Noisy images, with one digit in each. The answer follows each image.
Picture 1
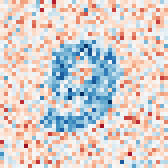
9
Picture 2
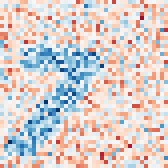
7
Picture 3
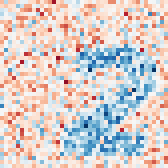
2
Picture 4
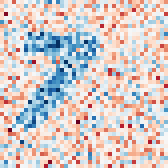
7
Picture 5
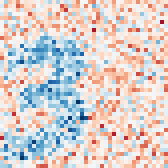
3
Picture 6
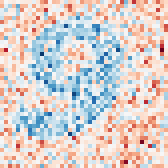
9
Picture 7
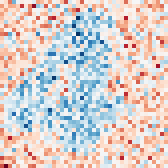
4
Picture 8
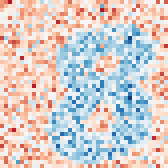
8
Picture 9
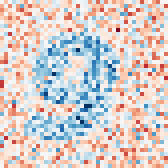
9
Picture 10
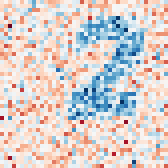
2
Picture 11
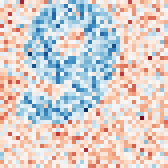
9
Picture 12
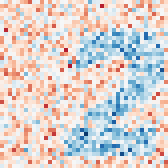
2
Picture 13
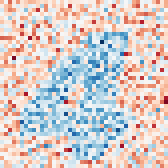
4
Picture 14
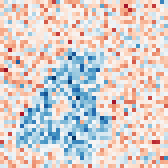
4
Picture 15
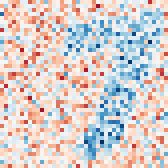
7
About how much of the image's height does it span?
nearly all
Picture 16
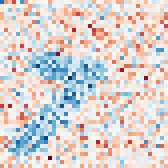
7
